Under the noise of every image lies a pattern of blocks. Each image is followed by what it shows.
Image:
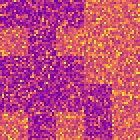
no symmetry
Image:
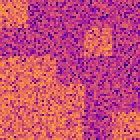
mirrored about the diagonal from the bottom left
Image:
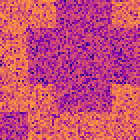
mirrored about the diagonal from the bottom left
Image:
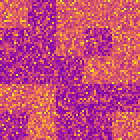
mirrored about the diagonal from the bottom left
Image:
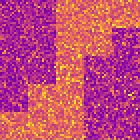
the same after a half turn
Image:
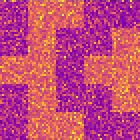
top and bottom mirror each other
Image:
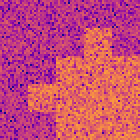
mirrored about the diagonal from the top left
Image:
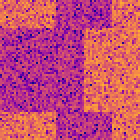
top and bottom mirror each other
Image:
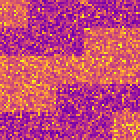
the same after a half turn
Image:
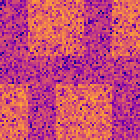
the same after a half turn
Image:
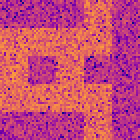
top and bottom mirror each other
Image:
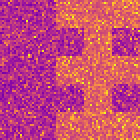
top and bottom mirror each other
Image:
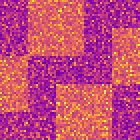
the same after a half turn
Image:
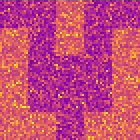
left and right mirror each other
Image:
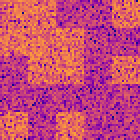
mirrored about the diagonal from the top left
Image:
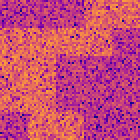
no symmetry
